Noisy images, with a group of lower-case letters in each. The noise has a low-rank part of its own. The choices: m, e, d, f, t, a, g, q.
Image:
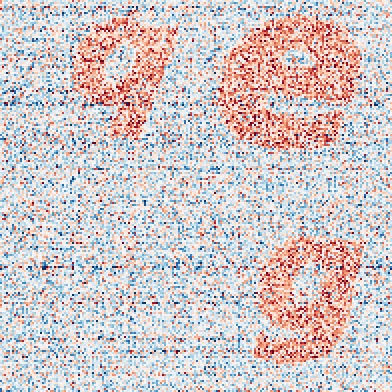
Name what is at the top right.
e
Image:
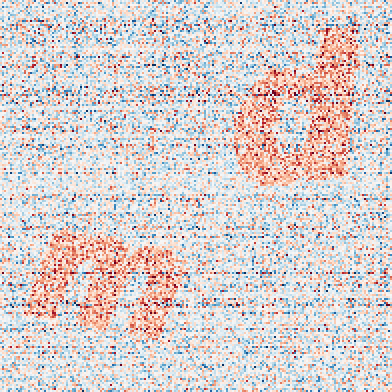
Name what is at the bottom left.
m
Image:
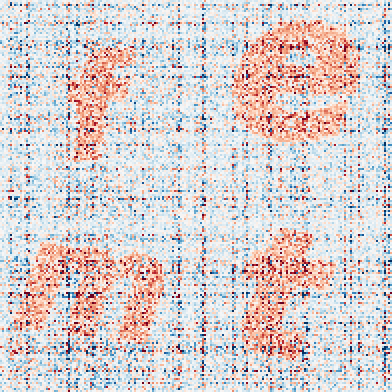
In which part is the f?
top left
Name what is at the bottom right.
t
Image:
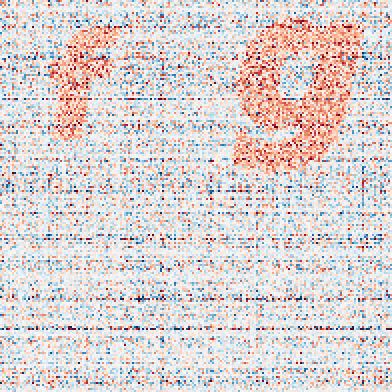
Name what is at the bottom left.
nothing
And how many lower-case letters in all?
2
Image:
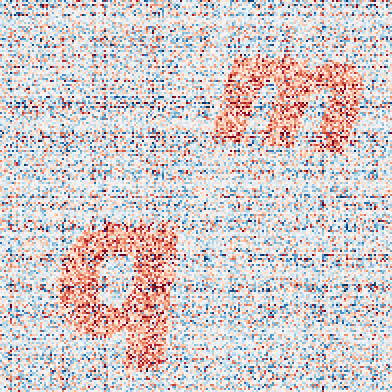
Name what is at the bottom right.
nothing
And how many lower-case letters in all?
2
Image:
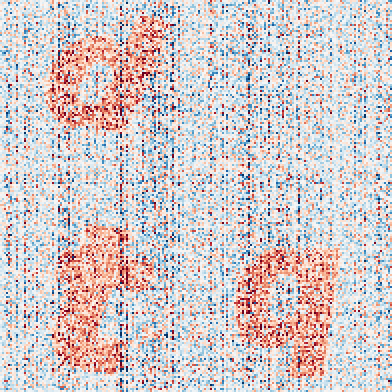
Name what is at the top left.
d
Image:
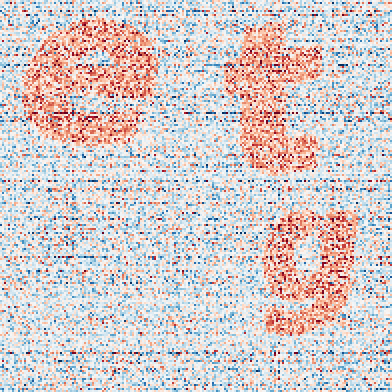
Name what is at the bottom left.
nothing
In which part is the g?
bottom right
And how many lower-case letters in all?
3
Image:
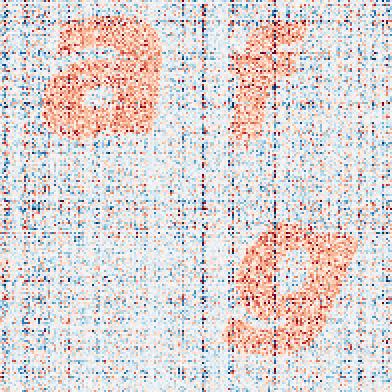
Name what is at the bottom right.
g
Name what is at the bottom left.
nothing
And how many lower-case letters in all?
3
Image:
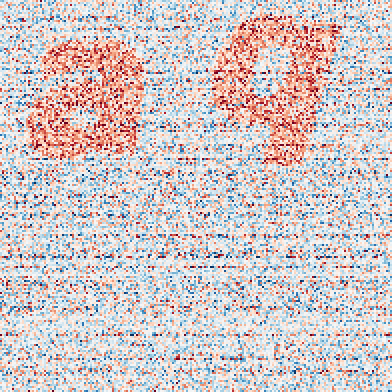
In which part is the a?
top left
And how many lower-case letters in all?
2
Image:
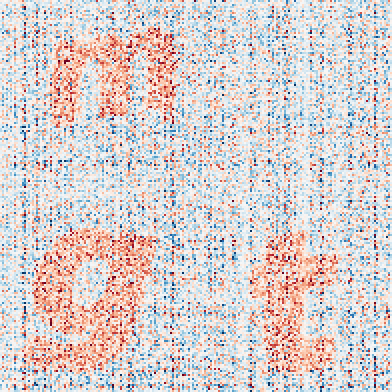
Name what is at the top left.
m
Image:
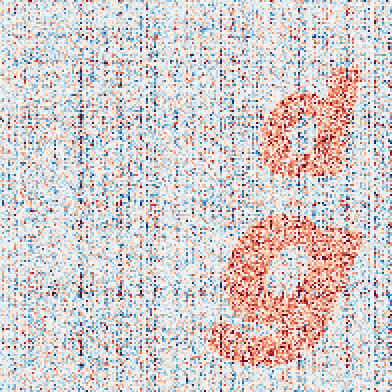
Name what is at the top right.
d
